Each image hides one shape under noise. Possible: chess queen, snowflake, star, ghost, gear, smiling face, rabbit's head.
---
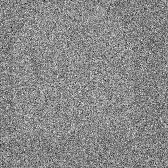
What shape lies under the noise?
ghost
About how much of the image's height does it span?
nearly all
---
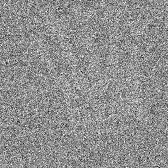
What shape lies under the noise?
chess queen
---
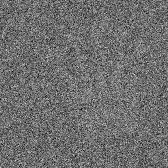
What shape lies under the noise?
chess queen
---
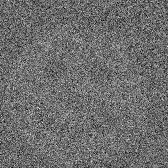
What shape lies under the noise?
smiling face
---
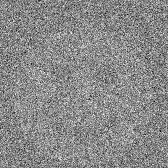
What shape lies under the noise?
smiling face
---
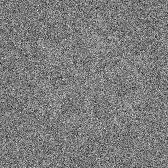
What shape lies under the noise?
snowflake
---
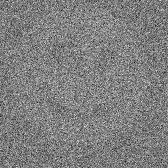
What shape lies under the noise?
smiling face
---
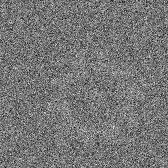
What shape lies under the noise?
gear
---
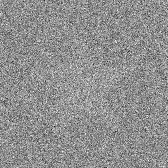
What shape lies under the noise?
star
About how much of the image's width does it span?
two thirds
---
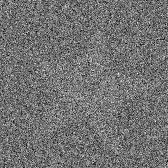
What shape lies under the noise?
star
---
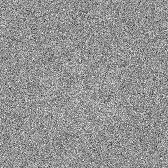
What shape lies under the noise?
snowflake
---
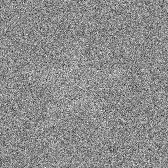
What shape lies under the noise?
star
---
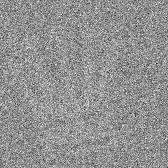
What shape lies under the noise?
chess queen
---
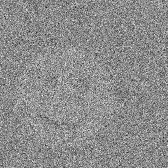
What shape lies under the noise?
smiling face
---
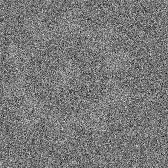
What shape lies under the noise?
gear
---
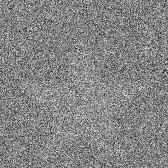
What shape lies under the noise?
star
